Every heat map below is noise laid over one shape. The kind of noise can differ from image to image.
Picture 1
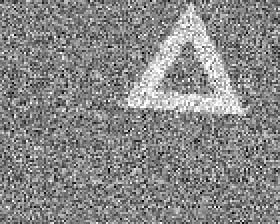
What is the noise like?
low rank plus noise
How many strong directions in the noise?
five to eight
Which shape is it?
triangle frame
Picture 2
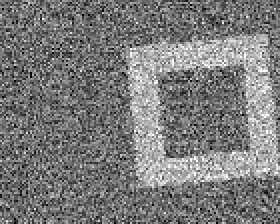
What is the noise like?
low rank plus noise
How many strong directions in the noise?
five to eight
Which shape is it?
square frame
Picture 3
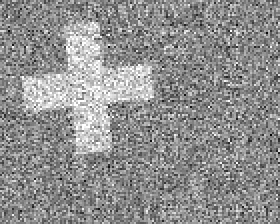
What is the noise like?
low rank plus noise
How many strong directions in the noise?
five to eight
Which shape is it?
cross
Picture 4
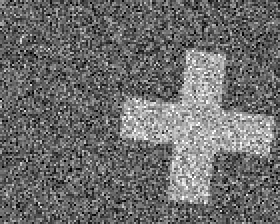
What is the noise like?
independent entries
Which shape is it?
cross
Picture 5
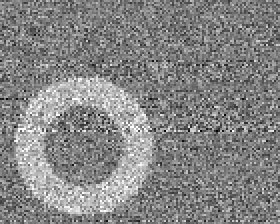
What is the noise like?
rows of uneven size
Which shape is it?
ring
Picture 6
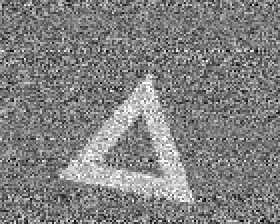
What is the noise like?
rows of uneven size
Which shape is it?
triangle frame
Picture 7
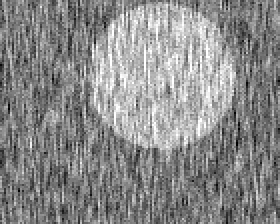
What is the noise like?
streaked along the columns
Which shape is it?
disc
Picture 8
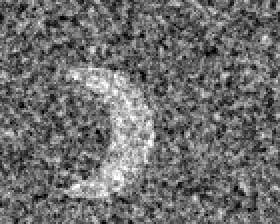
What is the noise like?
blotchy
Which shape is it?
crescent
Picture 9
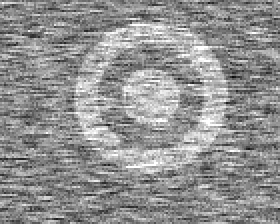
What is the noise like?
streaked along the rows
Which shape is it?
bullseye
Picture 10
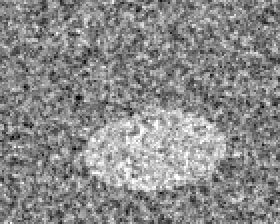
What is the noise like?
blotchy
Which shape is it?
ellipse
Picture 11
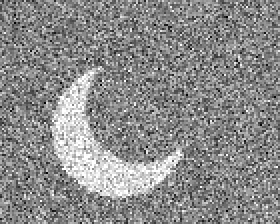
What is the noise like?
independent entries
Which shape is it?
crescent
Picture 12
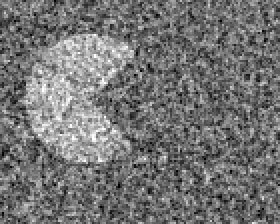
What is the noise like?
blotchy
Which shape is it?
disc with a wedge cut out
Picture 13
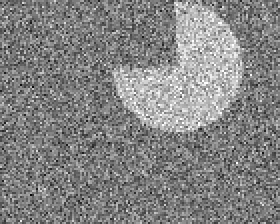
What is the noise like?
independent entries
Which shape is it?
disc with a wedge cut out
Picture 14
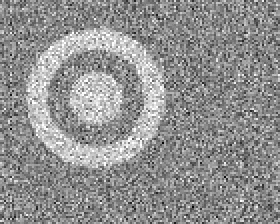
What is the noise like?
low rank plus noise
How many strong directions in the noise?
one
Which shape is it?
bullseye
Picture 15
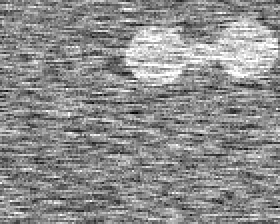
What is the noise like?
streaked along the rows
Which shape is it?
dumbbell
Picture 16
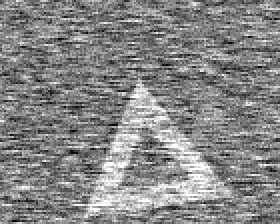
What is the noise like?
streaked along the rows
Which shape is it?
triangle frame
